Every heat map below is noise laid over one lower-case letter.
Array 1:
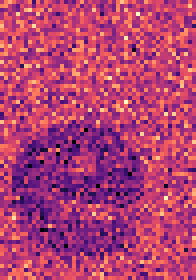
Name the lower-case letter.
e
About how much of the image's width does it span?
two thirds
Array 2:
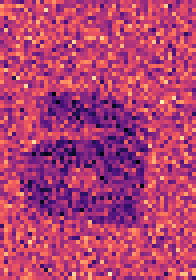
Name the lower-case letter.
a
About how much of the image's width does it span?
two thirds
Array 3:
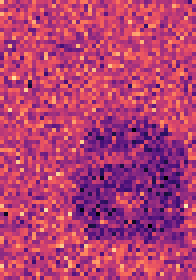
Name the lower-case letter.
a
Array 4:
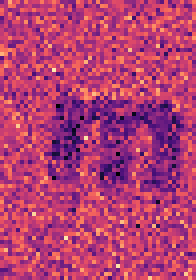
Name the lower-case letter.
m
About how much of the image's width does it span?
two thirds
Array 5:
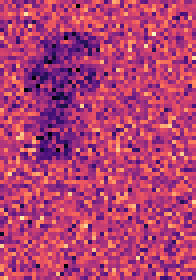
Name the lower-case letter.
f
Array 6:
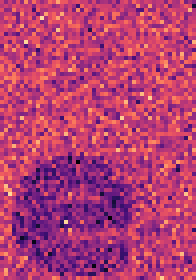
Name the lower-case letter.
e
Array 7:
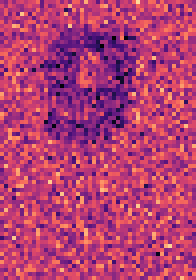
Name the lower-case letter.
g
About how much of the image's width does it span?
half
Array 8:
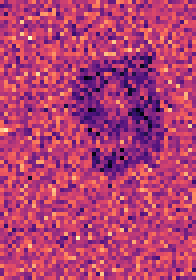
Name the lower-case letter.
g
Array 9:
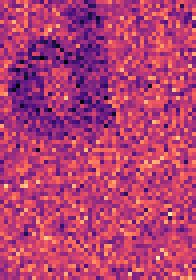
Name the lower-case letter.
d
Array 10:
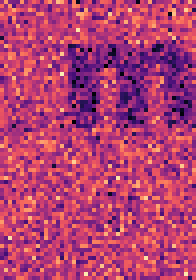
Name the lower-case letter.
m
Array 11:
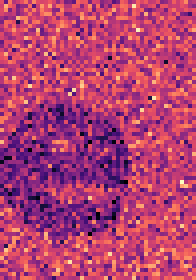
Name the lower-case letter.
e
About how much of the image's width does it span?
two thirds
